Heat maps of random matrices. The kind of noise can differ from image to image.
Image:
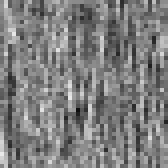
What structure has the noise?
streaked along the columns
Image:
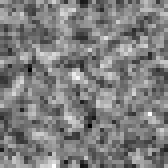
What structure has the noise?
blotchy
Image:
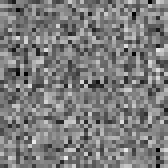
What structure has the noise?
low rank plus noise
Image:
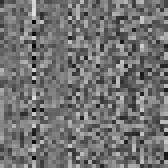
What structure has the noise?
columns of uneven size
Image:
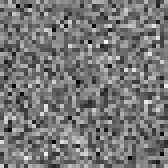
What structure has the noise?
independent entries
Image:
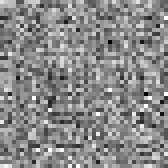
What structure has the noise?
low rank plus noise
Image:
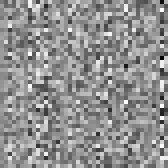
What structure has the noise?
columns of uneven size
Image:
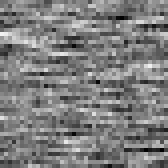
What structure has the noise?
streaked along the rows
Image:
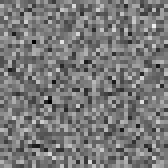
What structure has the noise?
independent entries
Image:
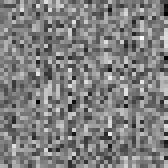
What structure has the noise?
columns of uneven size
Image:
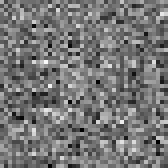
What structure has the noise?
low rank plus noise
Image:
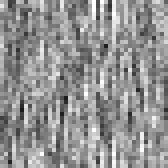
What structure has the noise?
streaked along the columns
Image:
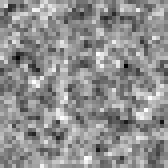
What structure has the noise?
blotchy
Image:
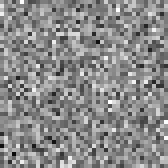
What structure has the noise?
independent entries
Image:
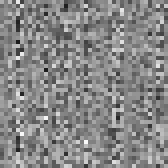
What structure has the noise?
columns of uneven size
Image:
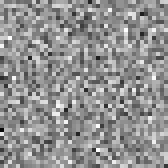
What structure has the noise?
independent entries
